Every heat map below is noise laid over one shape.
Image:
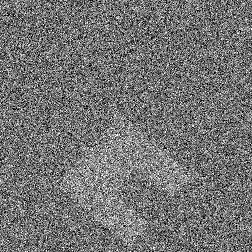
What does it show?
light square with a notch
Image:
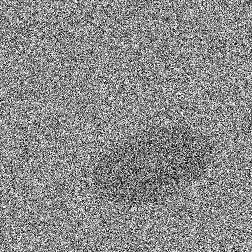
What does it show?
dark ellipse
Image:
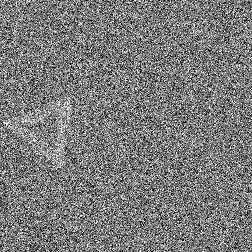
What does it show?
light triangle frame, middle left
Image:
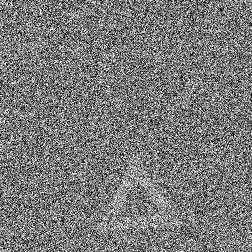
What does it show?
light triangle frame, bottom middle
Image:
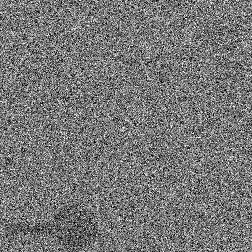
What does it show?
dark lollipop, bottom left
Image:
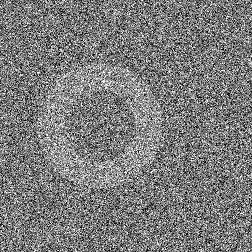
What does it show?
light ring
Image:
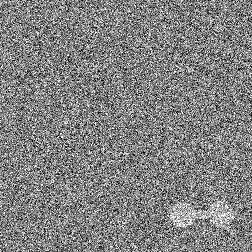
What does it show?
light dumbbell, bottom right
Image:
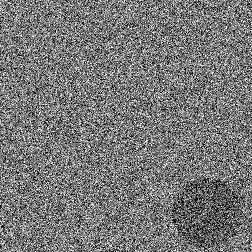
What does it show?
dark disc, bottom right
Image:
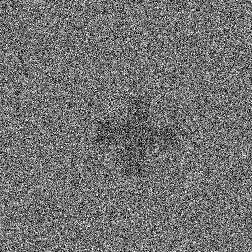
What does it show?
dark cross, centre
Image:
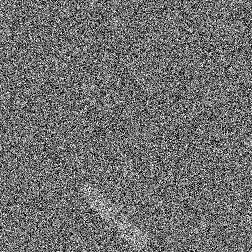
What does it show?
light bar, bottom middle
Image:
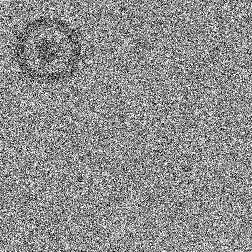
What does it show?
dark bullseye, top left
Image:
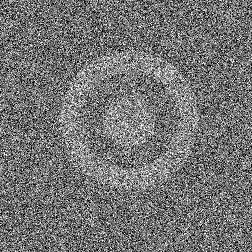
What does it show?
light bullseye
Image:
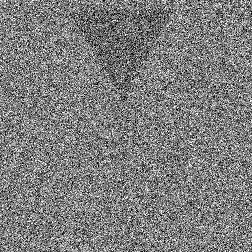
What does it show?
dark triangle, top middle
